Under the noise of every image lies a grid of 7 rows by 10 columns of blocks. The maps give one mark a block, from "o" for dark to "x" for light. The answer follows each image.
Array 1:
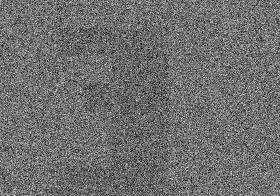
x x x x x x x x x x
x x o o o o x x x x
x x x x o o x x x x
x x x o o o x x x x
x x x x o o x x x x
x x x x o o x x x x
x x o o o o x x x x
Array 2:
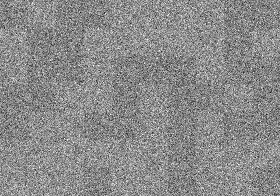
o x o o x x x x o o
x o o x x x x x o x
x o o x o o o x o o
o o x x o x o o x o
o x x o o x o x o o
x x x x x x o x x x
x x x o x x o x x o
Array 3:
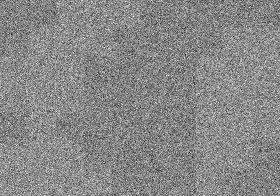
o o x x x o o o o o
o x x x o o o o x x
x x x o o o o x x x
x x x o o o o x x x
o x o o o o o x x x
x x x o o o o x x o
x x x x o o o x o o
